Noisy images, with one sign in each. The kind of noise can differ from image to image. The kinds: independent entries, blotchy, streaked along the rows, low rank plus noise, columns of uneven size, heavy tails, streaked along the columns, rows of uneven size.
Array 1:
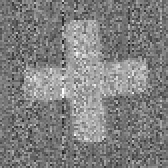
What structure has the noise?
columns of uneven size
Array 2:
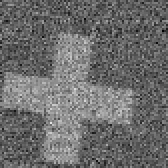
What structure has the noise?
low rank plus noise
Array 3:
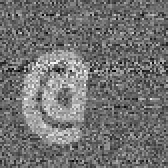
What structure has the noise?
rows of uneven size
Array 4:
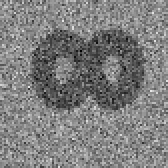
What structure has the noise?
independent entries
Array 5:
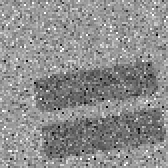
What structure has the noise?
heavy tails
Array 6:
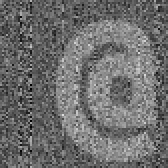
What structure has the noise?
columns of uneven size
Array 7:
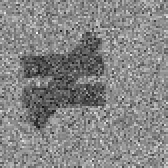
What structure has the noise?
independent entries
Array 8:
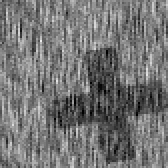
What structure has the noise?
streaked along the columns
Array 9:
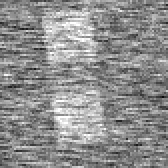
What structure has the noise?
streaked along the rows
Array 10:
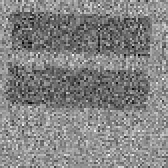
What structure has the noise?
low rank plus noise
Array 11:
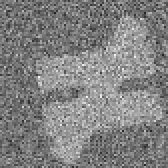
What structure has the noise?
low rank plus noise
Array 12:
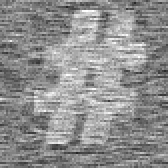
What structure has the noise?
streaked along the rows
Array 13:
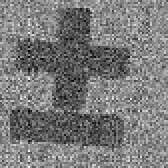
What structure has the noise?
low rank plus noise
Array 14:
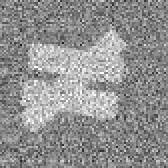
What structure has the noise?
low rank plus noise
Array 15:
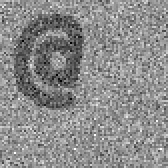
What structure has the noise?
independent entries
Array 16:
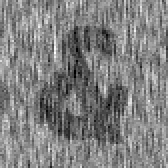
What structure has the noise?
streaked along the columns
